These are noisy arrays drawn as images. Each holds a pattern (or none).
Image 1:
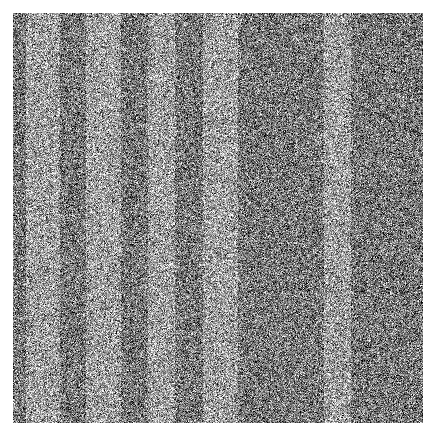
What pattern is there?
bands of columns
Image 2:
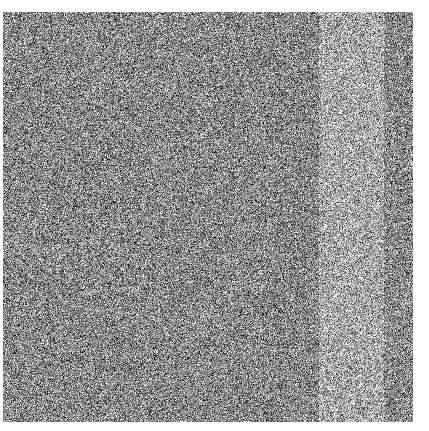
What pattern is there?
one band of columns
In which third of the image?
right
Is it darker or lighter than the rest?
lighter
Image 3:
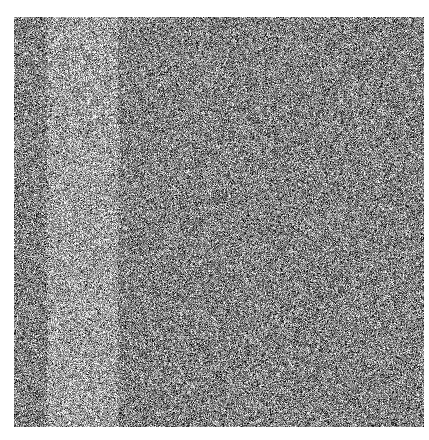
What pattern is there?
one band of columns
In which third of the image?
left
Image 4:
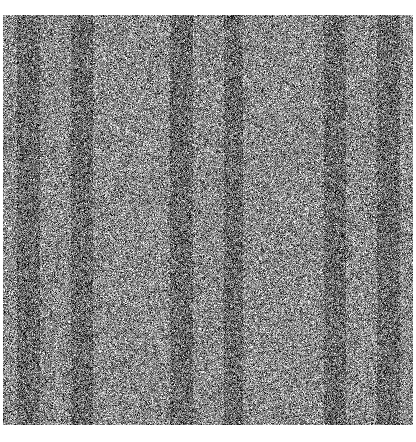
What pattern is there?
bands of columns
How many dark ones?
6
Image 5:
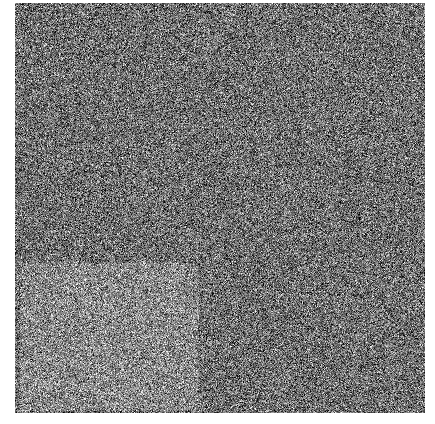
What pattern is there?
one block
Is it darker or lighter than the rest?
lighter
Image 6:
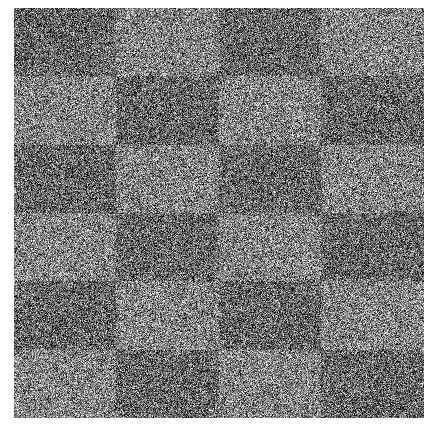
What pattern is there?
a checkerboard
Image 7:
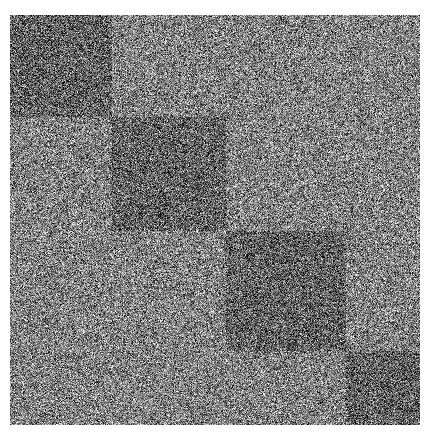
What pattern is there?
blocks along the diagonal
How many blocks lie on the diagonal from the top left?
4
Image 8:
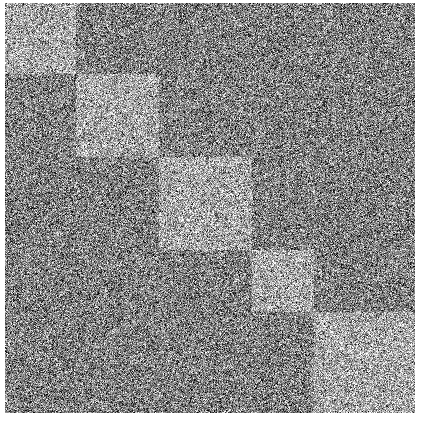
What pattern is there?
blocks along the diagonal
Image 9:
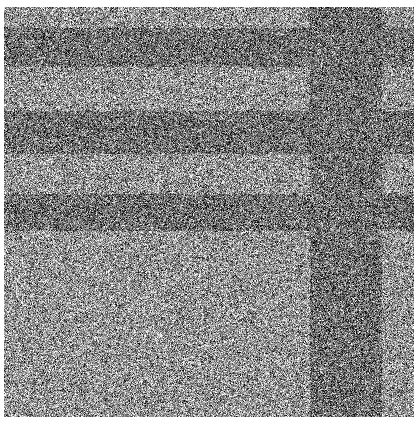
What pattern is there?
bands of rows crossing bands of columns
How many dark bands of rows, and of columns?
3 and 1
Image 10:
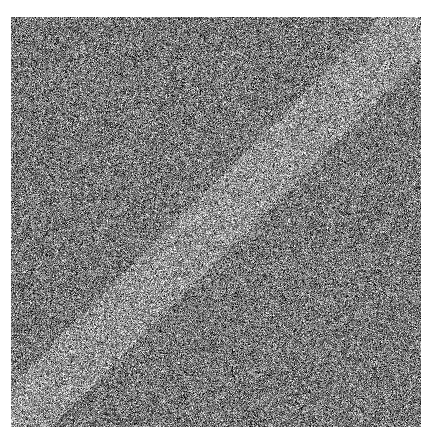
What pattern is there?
a diagonal band
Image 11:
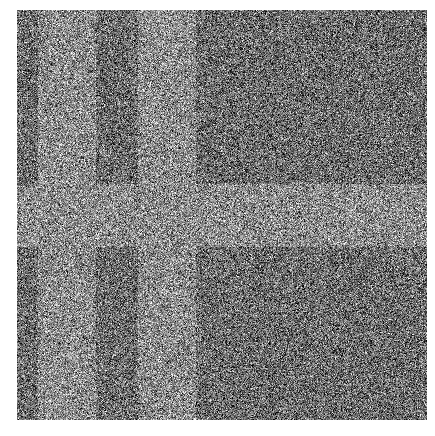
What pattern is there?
bands of rows crossing bands of columns
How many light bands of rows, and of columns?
1 and 2
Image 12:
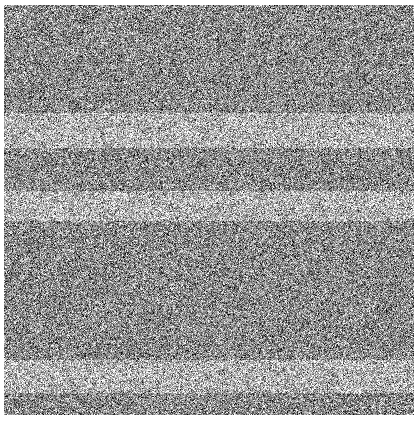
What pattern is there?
bands of rows
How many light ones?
3
